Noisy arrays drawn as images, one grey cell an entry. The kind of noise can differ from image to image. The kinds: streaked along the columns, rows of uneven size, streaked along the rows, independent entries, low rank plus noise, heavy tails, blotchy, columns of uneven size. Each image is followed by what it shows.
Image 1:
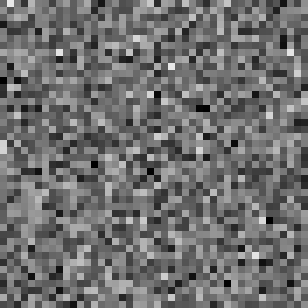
independent entries
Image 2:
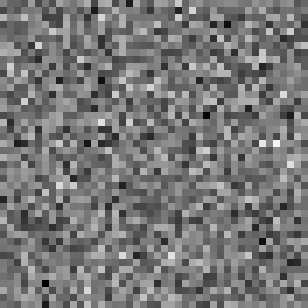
independent entries
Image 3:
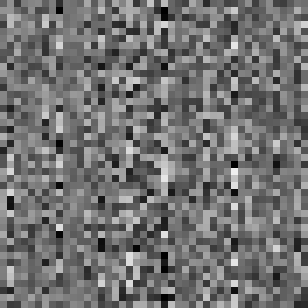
columns of uneven size
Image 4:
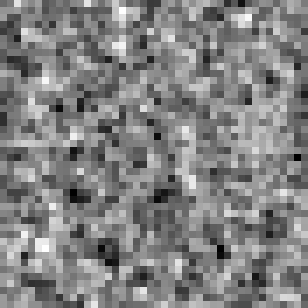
blotchy
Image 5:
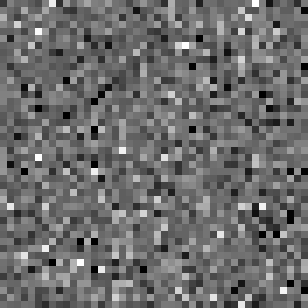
heavy tails
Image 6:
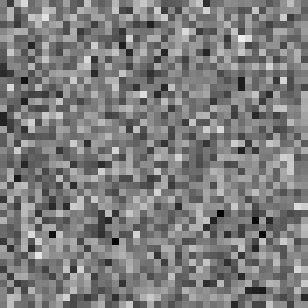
independent entries
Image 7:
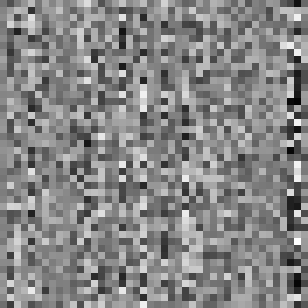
columns of uneven size
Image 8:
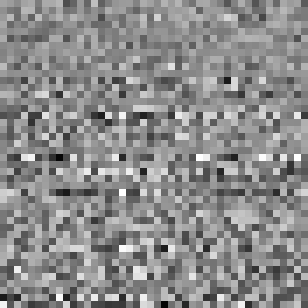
rows of uneven size
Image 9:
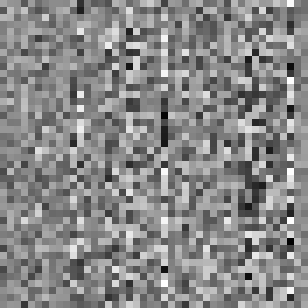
columns of uneven size
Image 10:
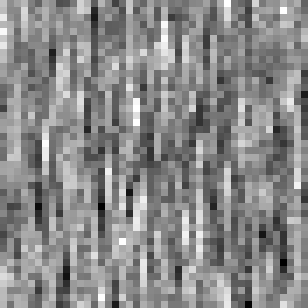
streaked along the columns
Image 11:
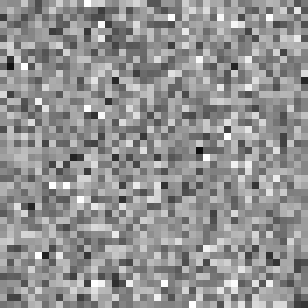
independent entries
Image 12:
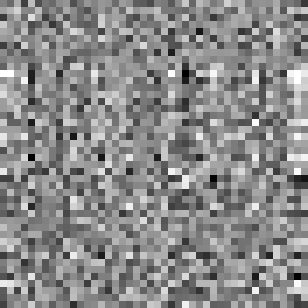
low rank plus noise
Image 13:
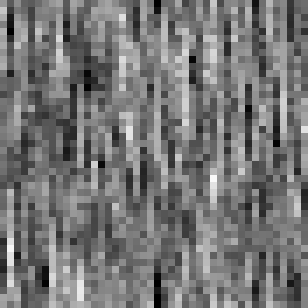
streaked along the columns
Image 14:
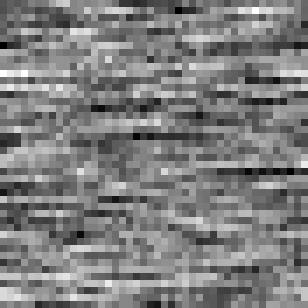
streaked along the rows
